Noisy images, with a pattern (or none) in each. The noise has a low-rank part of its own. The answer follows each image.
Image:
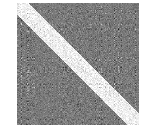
a diagonal band
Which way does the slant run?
top left to bottom right
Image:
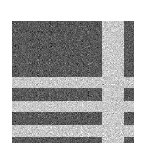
bands of rows crossing bands of columns
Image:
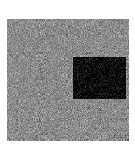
one block
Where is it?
middle right
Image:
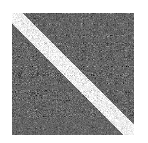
a diagonal band
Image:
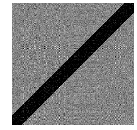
a diagonal band
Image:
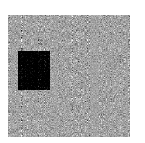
one block
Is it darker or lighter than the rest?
darker
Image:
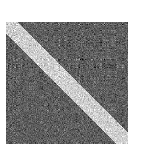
a diagonal band
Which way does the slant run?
top left to bottom right
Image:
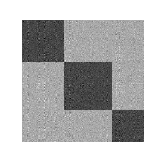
blocks along the diagonal
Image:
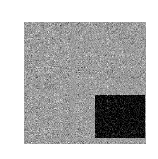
one block
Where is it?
bottom right
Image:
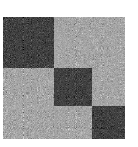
blocks along the diagonal
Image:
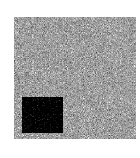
one block
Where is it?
bottom left
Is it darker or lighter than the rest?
darker
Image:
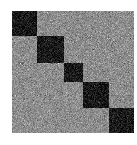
blocks along the diagonal
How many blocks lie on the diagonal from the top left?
5
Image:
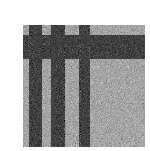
bands of rows crossing bands of columns
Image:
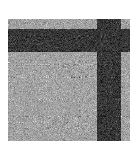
bands of rows crossing bands of columns
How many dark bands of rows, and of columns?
1 and 1
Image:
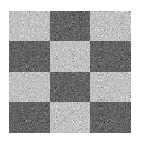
a checkerboard
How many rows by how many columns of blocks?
4 by 3
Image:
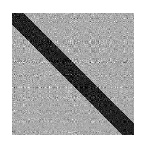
a diagonal band
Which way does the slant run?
top left to bottom right
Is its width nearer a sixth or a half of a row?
a sixth
